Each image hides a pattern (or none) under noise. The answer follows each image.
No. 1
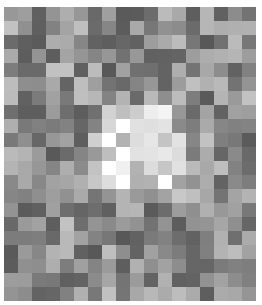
one block
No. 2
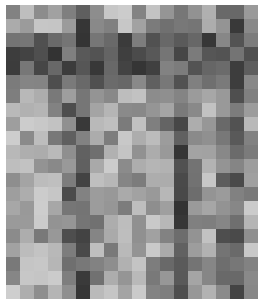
bands of rows crossing bands of columns
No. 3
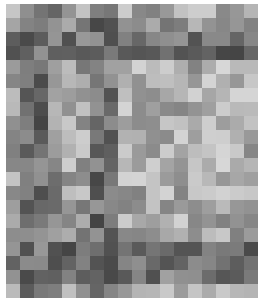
bands of rows crossing bands of columns
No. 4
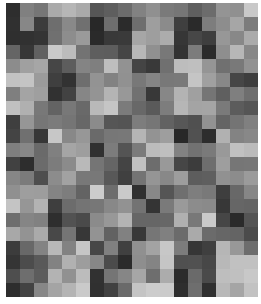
a checkerboard
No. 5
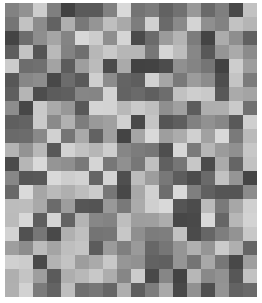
only noise
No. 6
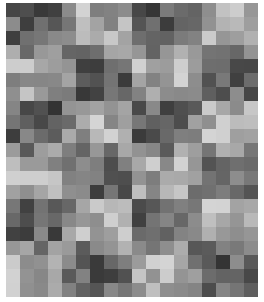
a checkerboard
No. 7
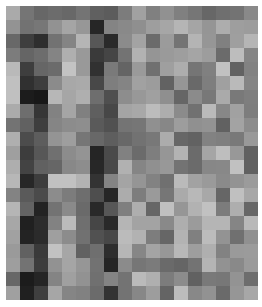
bands of columns
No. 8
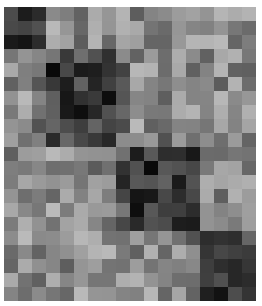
blocks along the diagonal
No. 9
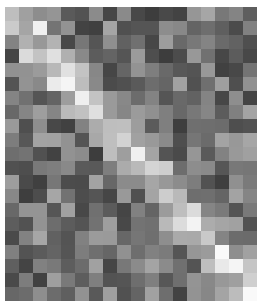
a diagonal band
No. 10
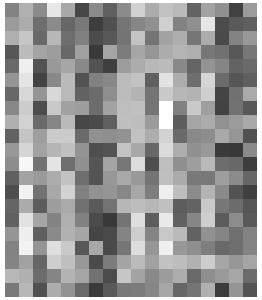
bands of columns
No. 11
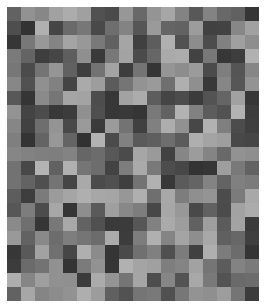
only noise
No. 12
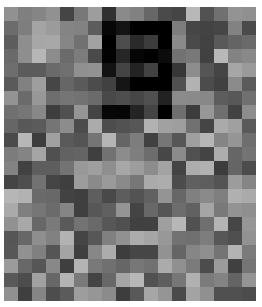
one block
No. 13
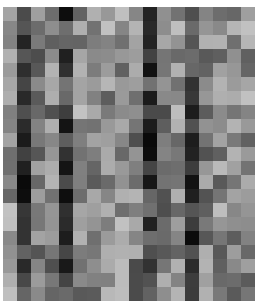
bands of columns
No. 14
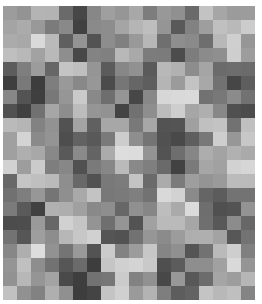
a checkerboard
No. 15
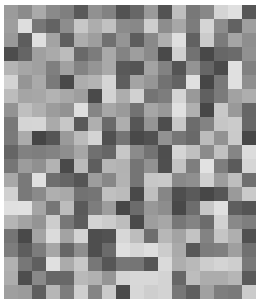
only noise
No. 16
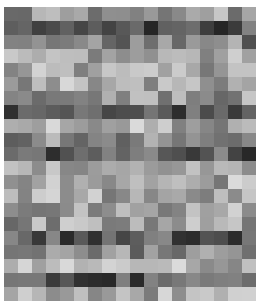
bands of rows
